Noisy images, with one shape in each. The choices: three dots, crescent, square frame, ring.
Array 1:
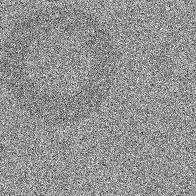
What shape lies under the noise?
ring
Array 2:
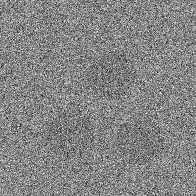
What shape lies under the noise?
three dots
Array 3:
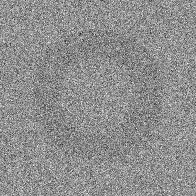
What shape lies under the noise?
ring
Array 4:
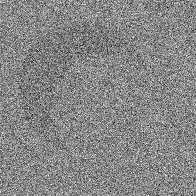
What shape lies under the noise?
crescent
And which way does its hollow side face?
down and right
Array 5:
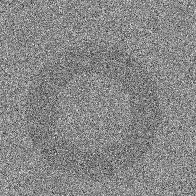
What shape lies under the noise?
ring
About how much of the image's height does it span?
two thirds
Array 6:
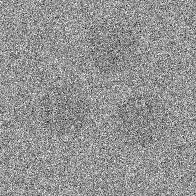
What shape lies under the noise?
three dots
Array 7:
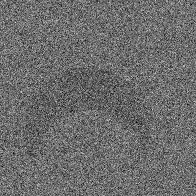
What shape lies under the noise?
crescent
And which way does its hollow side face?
down
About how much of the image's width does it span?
two thirds
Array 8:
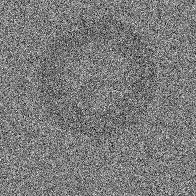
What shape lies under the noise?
ring
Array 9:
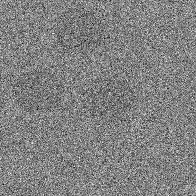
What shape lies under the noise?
three dots
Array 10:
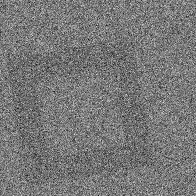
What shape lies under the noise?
square frame
